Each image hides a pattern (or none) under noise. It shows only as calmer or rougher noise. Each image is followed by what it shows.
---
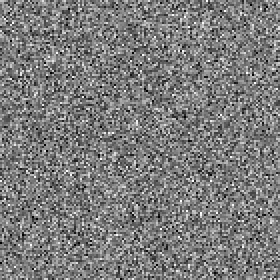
only noise
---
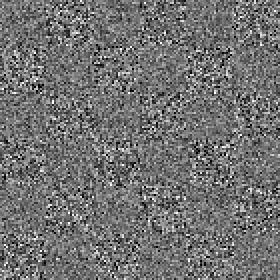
a checkerboard
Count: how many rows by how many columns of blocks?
6 by 6
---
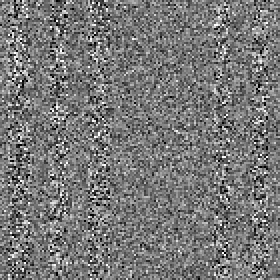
bands of columns
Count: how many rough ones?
5
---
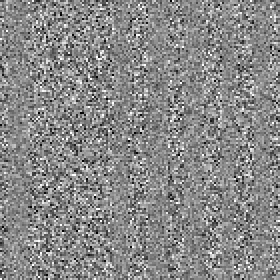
bands of columns
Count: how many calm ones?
6
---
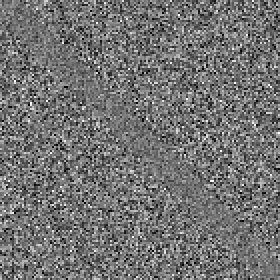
a diagonal band
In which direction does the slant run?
top left to bottom right
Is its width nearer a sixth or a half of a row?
a sixth
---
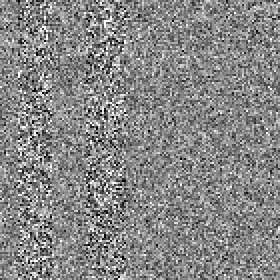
bands of columns
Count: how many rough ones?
2
